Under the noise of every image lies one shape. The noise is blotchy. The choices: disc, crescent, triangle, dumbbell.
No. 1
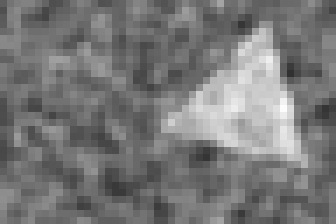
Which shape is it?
triangle
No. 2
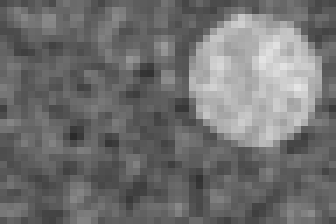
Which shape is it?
disc
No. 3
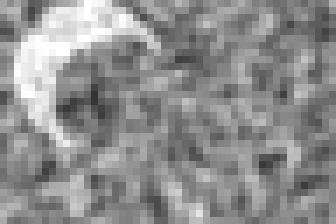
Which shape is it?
crescent
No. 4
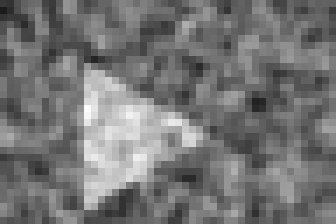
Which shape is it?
triangle
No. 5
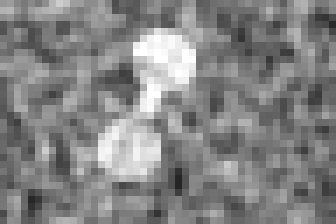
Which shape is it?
dumbbell
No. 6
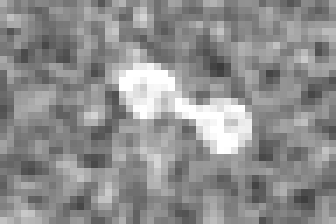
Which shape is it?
dumbbell
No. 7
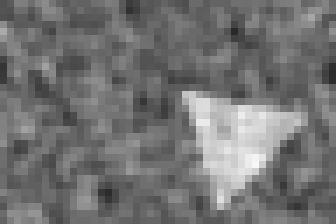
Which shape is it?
triangle
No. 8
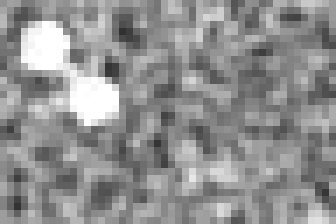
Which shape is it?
dumbbell
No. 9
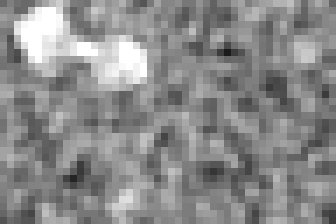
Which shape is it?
dumbbell
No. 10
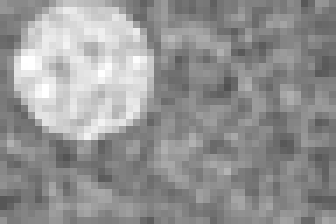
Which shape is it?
disc
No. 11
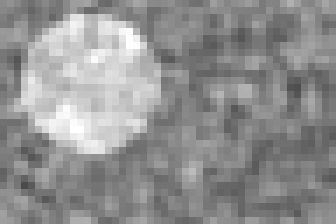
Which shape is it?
disc
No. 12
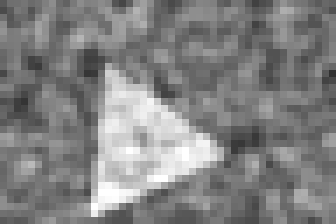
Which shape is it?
triangle
